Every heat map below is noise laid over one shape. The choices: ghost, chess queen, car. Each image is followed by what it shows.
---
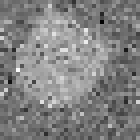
ghost
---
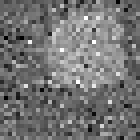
ghost
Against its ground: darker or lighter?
lighter
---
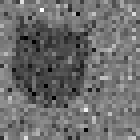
ghost
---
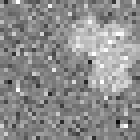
car
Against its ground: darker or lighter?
lighter
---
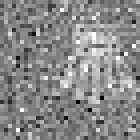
chess queen
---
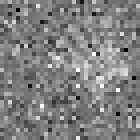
chess queen
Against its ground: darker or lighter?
lighter
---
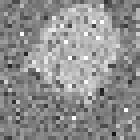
ghost
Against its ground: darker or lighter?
lighter
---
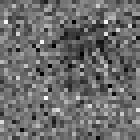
chess queen
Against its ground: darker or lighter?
darker
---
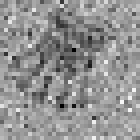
chess queen
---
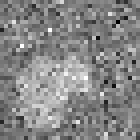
car
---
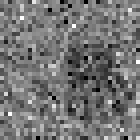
chess queen
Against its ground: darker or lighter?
darker
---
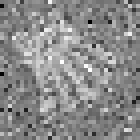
chess queen
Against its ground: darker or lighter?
lighter
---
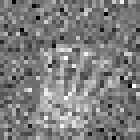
chess queen
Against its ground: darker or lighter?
lighter
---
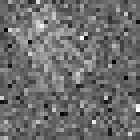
chess queen
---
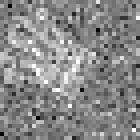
chess queen
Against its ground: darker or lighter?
lighter
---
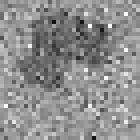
car
